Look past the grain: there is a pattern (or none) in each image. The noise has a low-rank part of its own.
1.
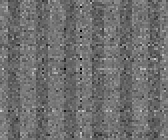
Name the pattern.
vertical stripes
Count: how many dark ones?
6
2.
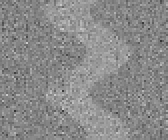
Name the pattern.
a wavy band
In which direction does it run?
top to bottom
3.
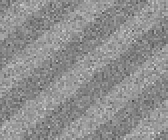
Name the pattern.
diagonal stripes
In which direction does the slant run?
bottom left to top right
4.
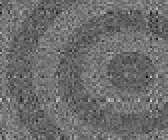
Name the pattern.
rings round one point
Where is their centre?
middle right
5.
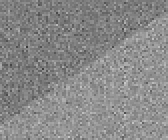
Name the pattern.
a sharp edge
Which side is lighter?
bottom right
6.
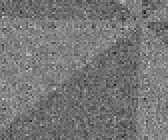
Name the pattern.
spokes from one point
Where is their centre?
top right
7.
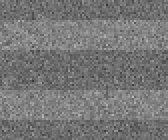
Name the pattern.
horizontal stripes
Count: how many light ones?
2
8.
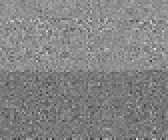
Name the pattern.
a sharp edge
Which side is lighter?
top
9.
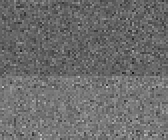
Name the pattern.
a sharp edge
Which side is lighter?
bottom
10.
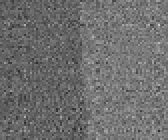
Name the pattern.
a sharp edge
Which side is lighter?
right
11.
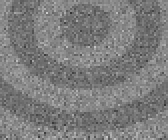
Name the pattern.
rings round one point
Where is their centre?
top middle
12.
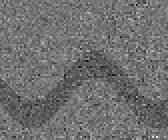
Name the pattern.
a wavy band
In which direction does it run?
left to right
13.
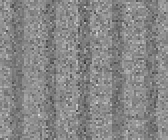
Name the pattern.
vertical stripes
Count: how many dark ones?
5
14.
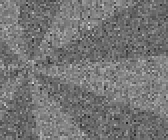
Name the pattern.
spokes from one point
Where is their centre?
middle left
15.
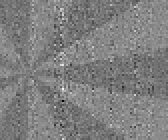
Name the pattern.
spokes from one point
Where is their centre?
middle left
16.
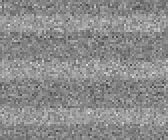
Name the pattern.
horizontal stripes
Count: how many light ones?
3
